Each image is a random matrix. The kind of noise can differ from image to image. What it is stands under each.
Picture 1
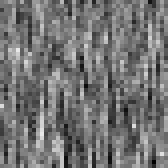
streaked along the columns
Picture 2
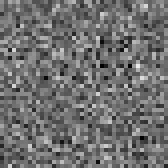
low rank plus noise
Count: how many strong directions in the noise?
three or four
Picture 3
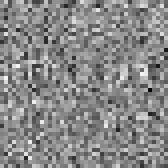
low rank plus noise
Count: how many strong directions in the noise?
one
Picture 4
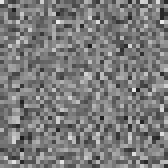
low rank plus noise
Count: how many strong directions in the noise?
one
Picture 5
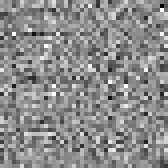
low rank plus noise
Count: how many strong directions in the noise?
two
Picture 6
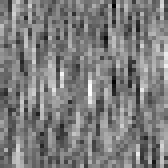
streaked along the columns
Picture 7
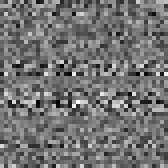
rows of uneven size
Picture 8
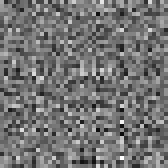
low rank plus noise
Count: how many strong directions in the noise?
three or four
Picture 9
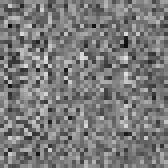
low rank plus noise
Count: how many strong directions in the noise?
three or four
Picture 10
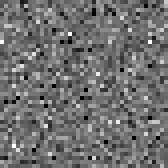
heavy tails
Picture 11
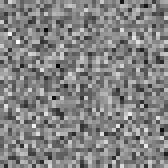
independent entries
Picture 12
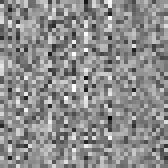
columns of uneven size
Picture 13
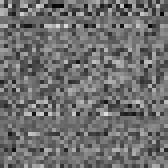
rows of uneven size
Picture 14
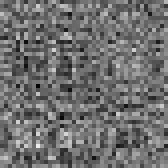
low rank plus noise
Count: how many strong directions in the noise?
one
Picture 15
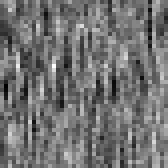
streaked along the columns
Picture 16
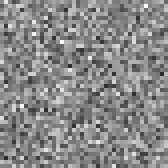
independent entries
